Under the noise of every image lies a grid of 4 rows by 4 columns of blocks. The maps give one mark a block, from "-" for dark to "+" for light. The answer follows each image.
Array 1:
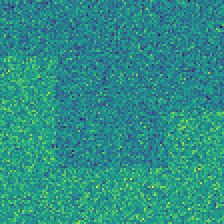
- - - -
+ - - -
+ - - +
+ + + +
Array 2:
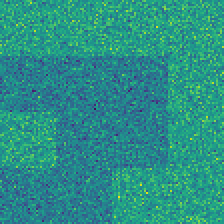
+ + + +
- - - +
+ - - +
- - + +
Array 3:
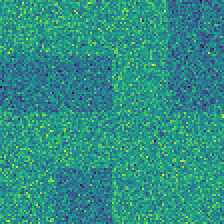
+ + + -
- - + -
+ + + +
+ - + +
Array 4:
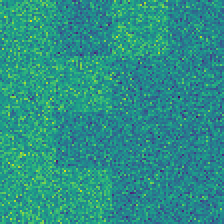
+ - + -
+ + - -
+ - - -
+ + - -
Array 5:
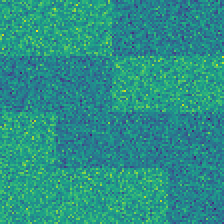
+ + - -
- - + +
+ - - -
+ + + -
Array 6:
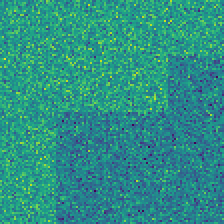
+ + + +
+ + + -
+ - - -
+ - - -
